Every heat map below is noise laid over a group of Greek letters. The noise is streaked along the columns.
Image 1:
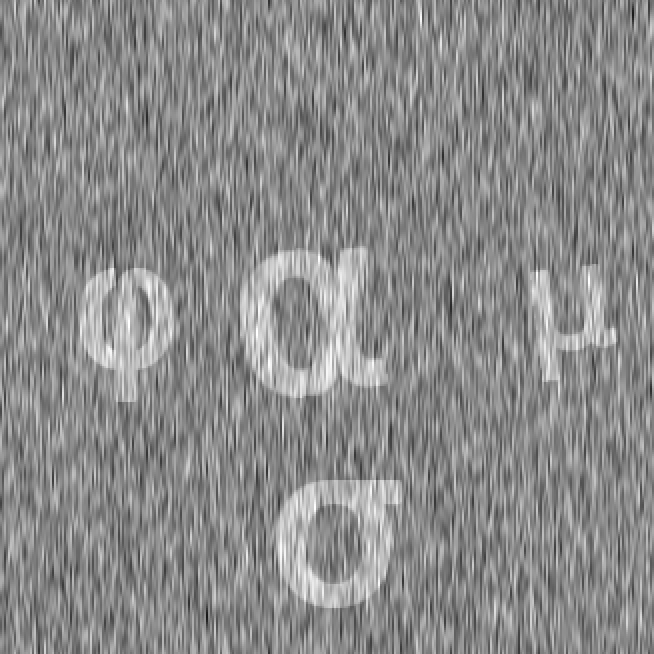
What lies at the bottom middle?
sigma
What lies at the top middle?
nothing
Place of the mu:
middle right
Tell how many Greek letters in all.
4
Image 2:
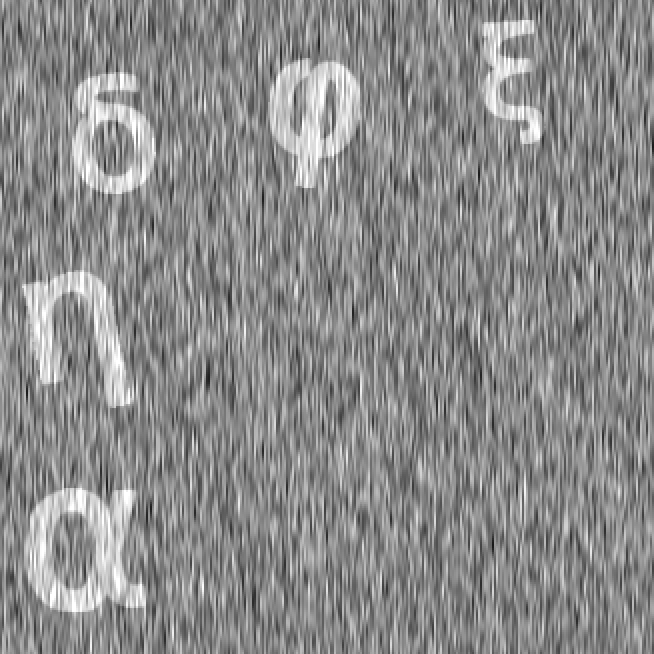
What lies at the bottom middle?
nothing
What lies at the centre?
nothing
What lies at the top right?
xi
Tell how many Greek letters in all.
5
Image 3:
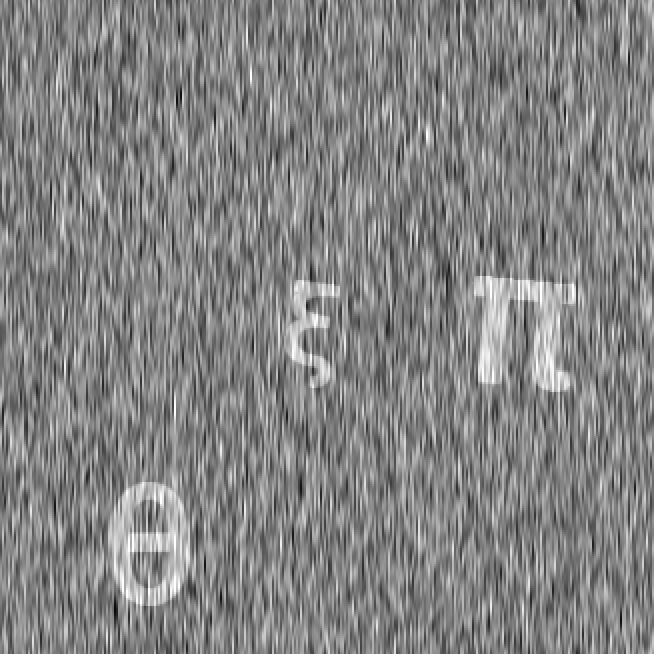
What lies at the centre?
xi
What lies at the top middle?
nothing
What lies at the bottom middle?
nothing
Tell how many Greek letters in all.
3
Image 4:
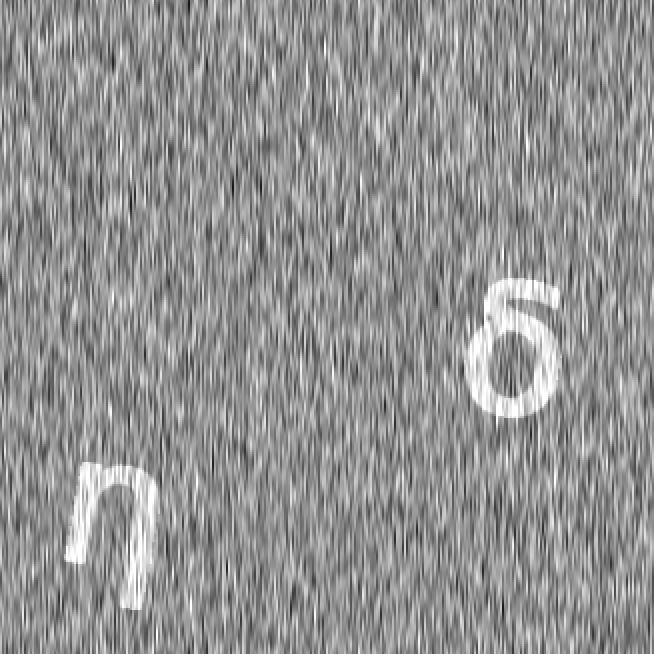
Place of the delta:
middle right
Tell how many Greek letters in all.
2
